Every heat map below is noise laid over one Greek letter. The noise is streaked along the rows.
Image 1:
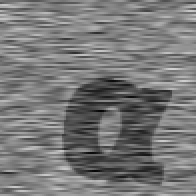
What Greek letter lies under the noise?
alpha
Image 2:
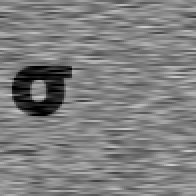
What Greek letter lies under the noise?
sigma
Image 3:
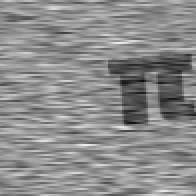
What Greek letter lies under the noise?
pi
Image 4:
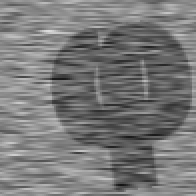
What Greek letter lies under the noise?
phi
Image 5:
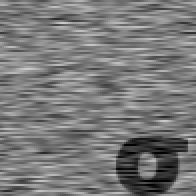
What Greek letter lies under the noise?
sigma
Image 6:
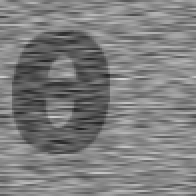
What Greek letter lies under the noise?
theta
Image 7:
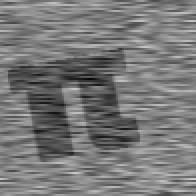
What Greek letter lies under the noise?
pi
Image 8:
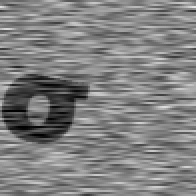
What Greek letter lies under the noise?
sigma
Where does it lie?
middle left
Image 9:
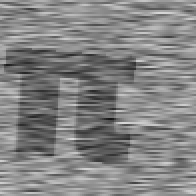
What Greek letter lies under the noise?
pi
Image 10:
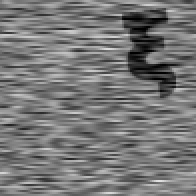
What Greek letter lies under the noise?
xi
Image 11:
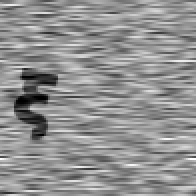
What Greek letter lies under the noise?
xi
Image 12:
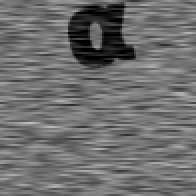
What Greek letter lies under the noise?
alpha
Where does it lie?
top middle
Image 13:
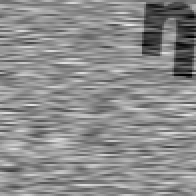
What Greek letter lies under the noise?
eta
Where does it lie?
top right
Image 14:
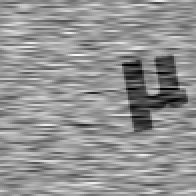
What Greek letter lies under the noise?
mu
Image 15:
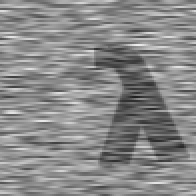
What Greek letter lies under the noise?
lambda
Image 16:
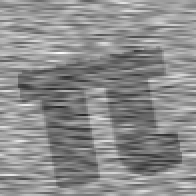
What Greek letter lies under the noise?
pi
